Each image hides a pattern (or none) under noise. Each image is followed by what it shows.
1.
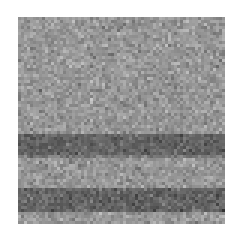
bands of rows
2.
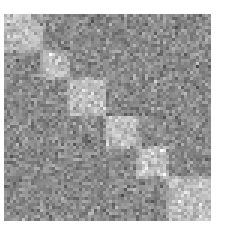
blocks along the diagonal
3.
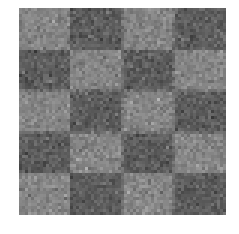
a checkerboard
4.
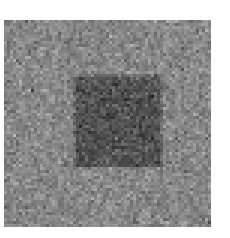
one block
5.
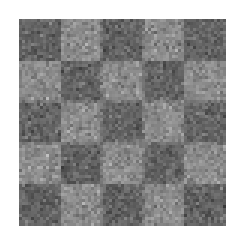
a checkerboard
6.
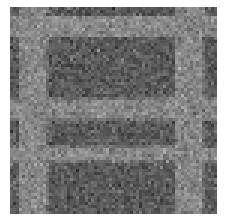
bands of rows crossing bands of columns
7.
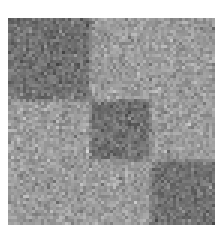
blocks along the diagonal
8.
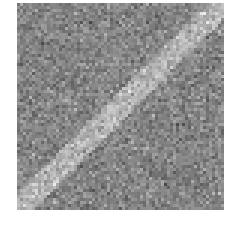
a diagonal band
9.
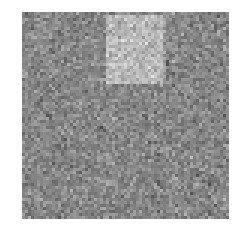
one block
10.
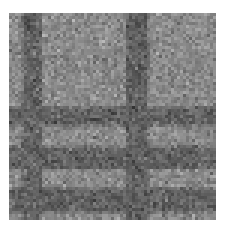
bands of rows crossing bands of columns
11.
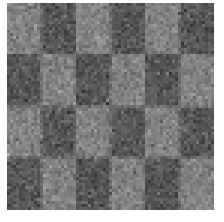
a checkerboard
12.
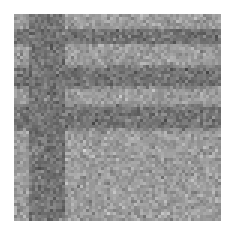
bands of rows crossing bands of columns
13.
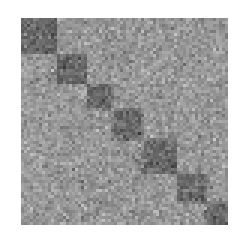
blocks along the diagonal
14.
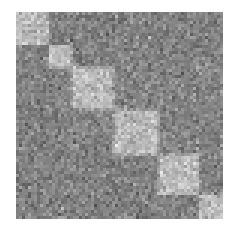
blocks along the diagonal
